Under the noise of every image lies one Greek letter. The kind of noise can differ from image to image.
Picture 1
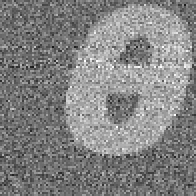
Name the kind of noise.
rows of uneven size
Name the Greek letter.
theta
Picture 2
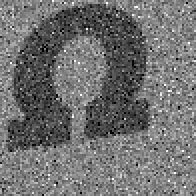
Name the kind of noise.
heavy tails
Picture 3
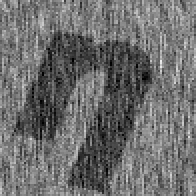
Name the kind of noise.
streaked along the columns
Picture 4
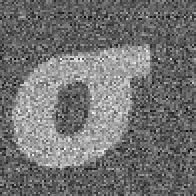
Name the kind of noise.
rows of uneven size
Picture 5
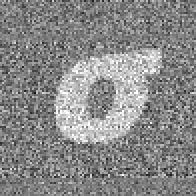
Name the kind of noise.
rows of uneven size
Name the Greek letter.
sigma
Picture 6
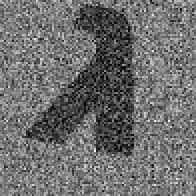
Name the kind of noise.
low rank plus noise
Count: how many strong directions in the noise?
five to eight
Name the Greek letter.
lambda
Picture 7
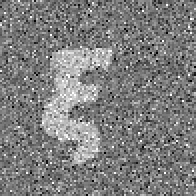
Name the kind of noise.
heavy tails
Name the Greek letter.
xi
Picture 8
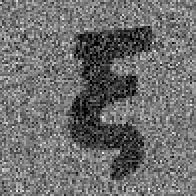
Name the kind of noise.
low rank plus noise
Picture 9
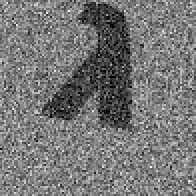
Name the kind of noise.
low rank plus noise
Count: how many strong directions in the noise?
three or four
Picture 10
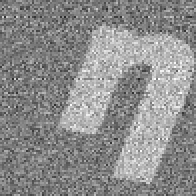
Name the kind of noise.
rows of uneven size
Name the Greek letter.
eta
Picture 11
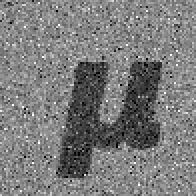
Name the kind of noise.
heavy tails
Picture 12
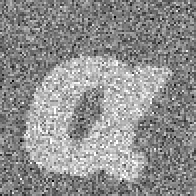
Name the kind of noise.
independent entries
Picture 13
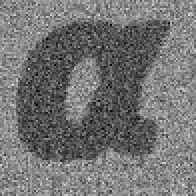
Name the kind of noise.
low rank plus noise
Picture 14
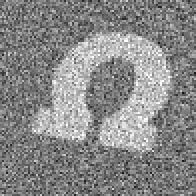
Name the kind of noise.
low rank plus noise
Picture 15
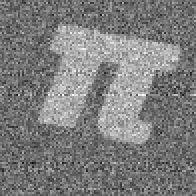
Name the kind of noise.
rows of uneven size
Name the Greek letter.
pi
